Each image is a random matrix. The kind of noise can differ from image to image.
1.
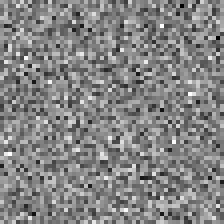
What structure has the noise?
independent entries
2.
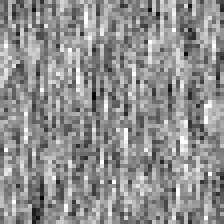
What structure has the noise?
streaked along the columns
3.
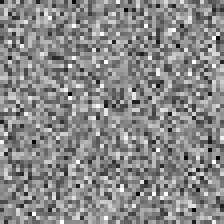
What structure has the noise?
independent entries
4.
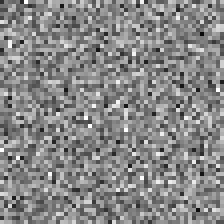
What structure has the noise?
independent entries
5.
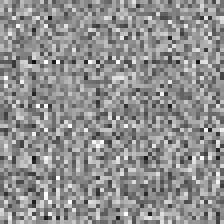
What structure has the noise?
low rank plus noise
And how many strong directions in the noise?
three or four
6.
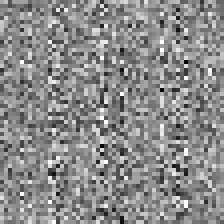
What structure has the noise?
columns of uneven size
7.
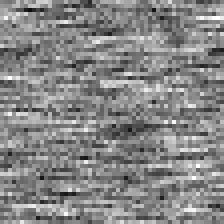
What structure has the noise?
streaked along the rows
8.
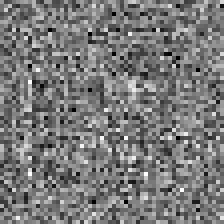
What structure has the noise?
low rank plus noise
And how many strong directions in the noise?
three or four
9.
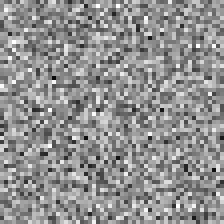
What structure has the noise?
independent entries
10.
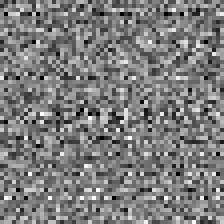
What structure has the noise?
rows of uneven size
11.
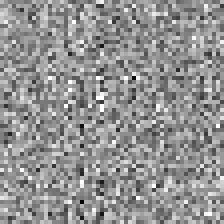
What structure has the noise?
low rank plus noise
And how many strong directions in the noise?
three or four
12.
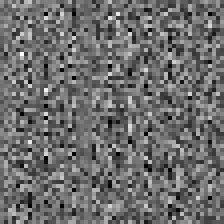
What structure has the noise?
columns of uneven size
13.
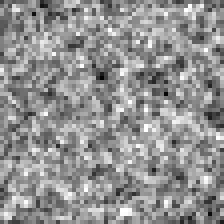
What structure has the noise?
blotchy
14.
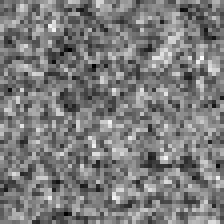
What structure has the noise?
blotchy
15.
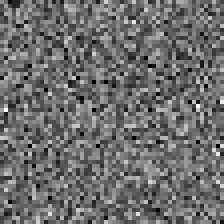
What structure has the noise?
low rank plus noise
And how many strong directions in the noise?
five to eight
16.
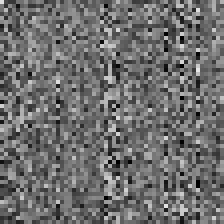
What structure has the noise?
columns of uneven size
